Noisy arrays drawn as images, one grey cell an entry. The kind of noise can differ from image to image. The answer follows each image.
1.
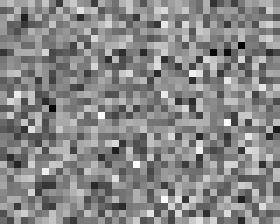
independent entries
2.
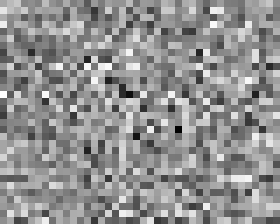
low rank plus noise
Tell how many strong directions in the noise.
five to eight
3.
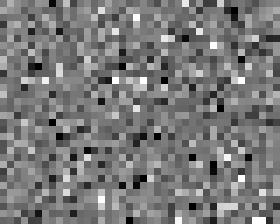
heavy tails
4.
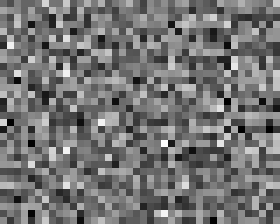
low rank plus noise
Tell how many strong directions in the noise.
three or four
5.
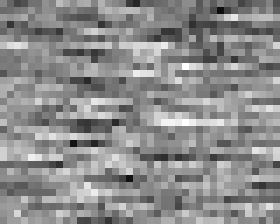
streaked along the rows
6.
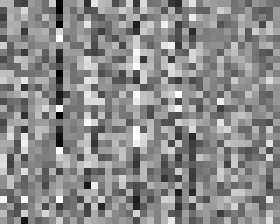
columns of uneven size
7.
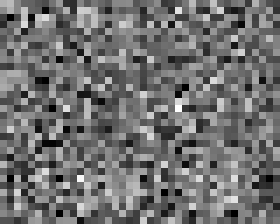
low rank plus noise
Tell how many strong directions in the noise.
five to eight
